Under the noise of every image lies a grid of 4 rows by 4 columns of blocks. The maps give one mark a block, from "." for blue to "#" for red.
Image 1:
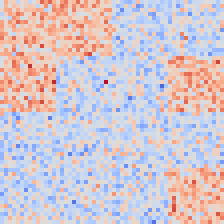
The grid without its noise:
# # . .
# . . #
. . . .
. . . #
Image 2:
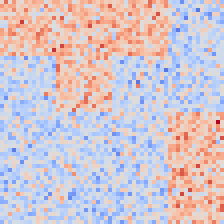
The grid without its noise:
# # # .
. # . .
. . . #
. . . #
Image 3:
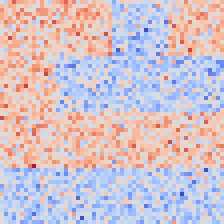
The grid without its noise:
# # . #
# . . .
# # # #
. . . .
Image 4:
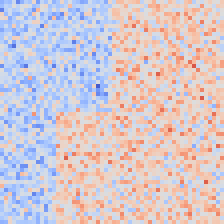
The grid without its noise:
. . # #
. . # #
. # # #
. # # #
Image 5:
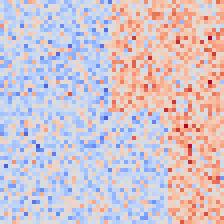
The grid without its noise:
. . # #
. . # #
. . . #
. . . #
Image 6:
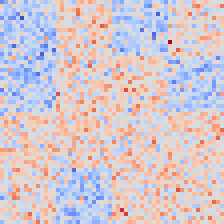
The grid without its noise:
. # . #
. # # .
# # # #
# . # #
